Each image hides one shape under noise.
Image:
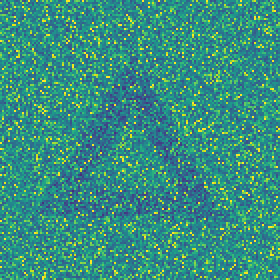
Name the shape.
triangle frame
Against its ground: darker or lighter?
darker
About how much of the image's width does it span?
two thirds
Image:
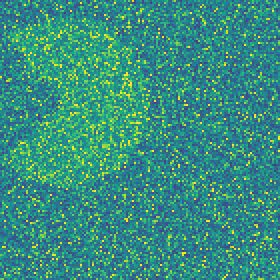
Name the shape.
disc with a wedge cut out
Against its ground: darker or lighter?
lighter
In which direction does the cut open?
left
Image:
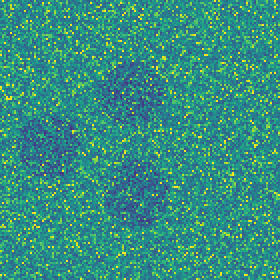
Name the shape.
three dots
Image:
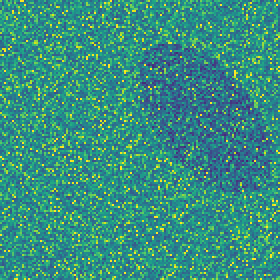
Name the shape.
ellipse
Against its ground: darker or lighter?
darker
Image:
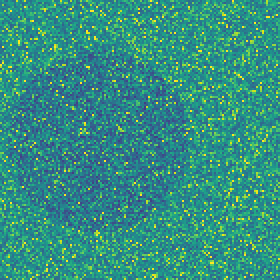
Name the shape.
disc
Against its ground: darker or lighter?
darker
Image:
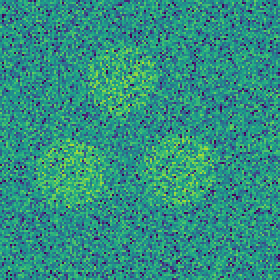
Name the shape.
three dots
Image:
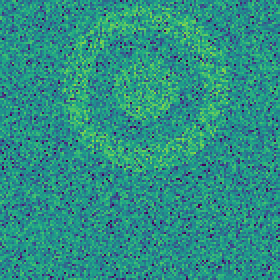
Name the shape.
bullseye
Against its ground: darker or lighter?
lighter
